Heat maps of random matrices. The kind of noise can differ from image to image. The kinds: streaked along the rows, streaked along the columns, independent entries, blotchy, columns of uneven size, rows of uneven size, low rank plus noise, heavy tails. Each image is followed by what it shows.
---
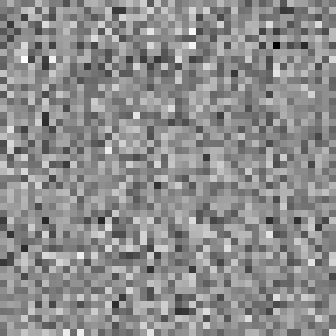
low rank plus noise
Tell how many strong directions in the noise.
three or four
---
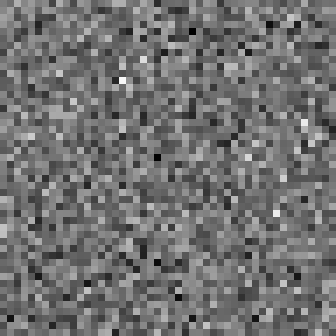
independent entries
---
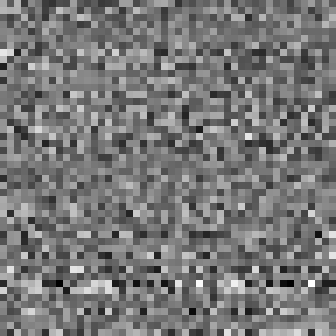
rows of uneven size
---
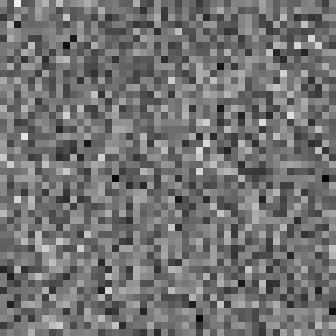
independent entries
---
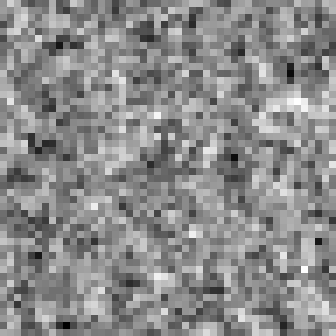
blotchy
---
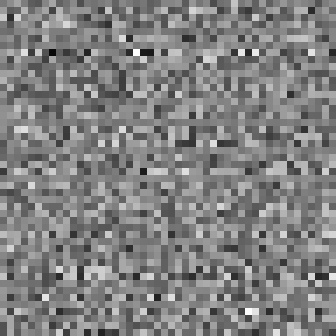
rows of uneven size
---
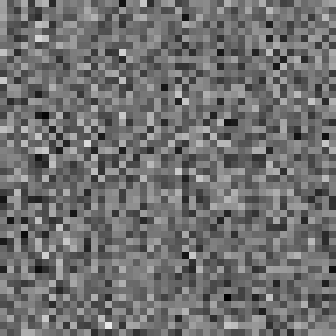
low rank plus noise
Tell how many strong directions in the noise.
three or four
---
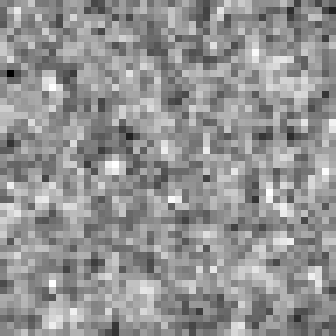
blotchy
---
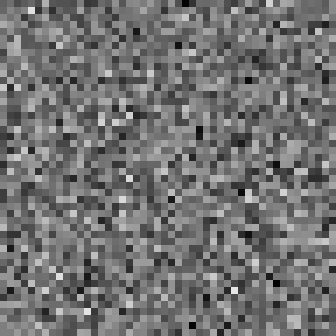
independent entries
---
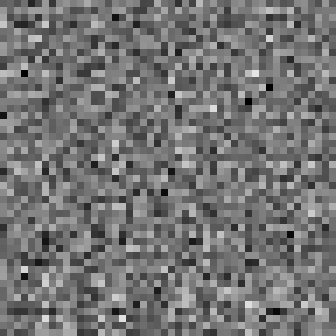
low rank plus noise
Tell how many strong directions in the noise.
two
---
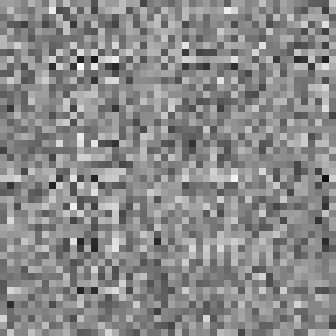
low rank plus noise
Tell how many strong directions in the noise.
one
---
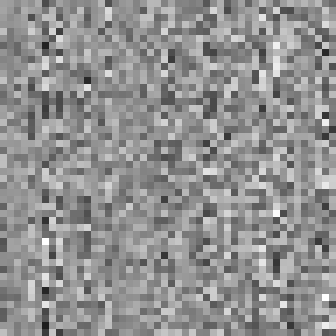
columns of uneven size
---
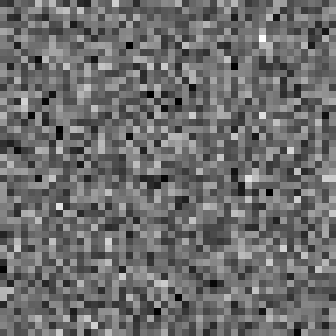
independent entries
